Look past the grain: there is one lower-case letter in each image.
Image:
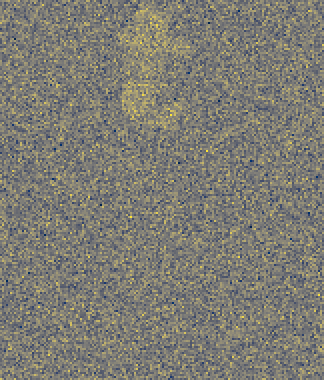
t
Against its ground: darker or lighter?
lighter
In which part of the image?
top middle
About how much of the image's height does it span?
a third
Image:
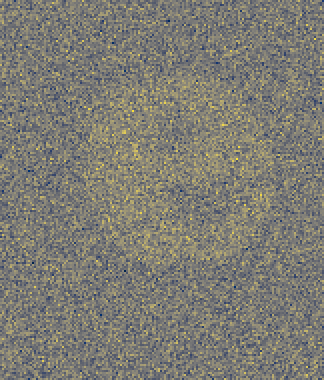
e
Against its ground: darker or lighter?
lighter
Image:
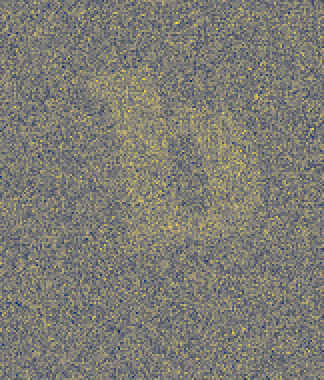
b
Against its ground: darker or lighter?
lighter
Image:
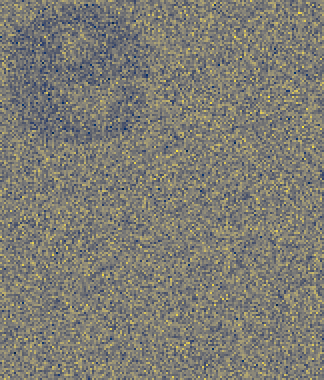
e
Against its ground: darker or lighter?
darker
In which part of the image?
top left
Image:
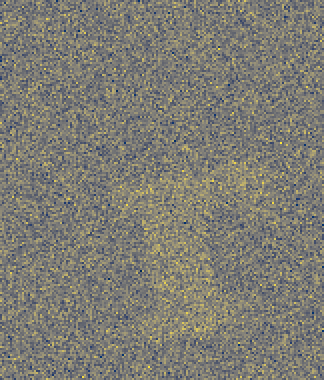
r
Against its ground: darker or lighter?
lighter
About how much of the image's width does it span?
half
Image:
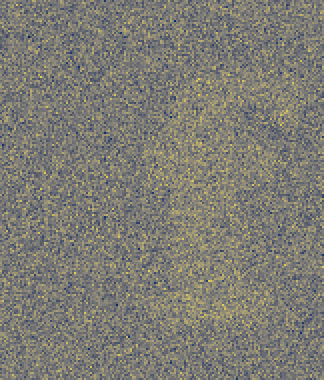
f
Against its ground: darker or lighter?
lighter
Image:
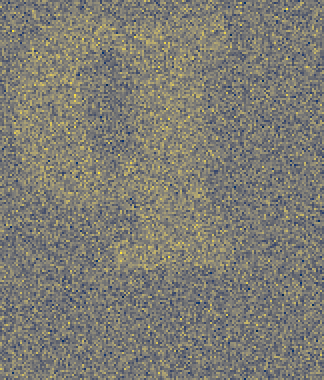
q
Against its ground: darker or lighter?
lighter
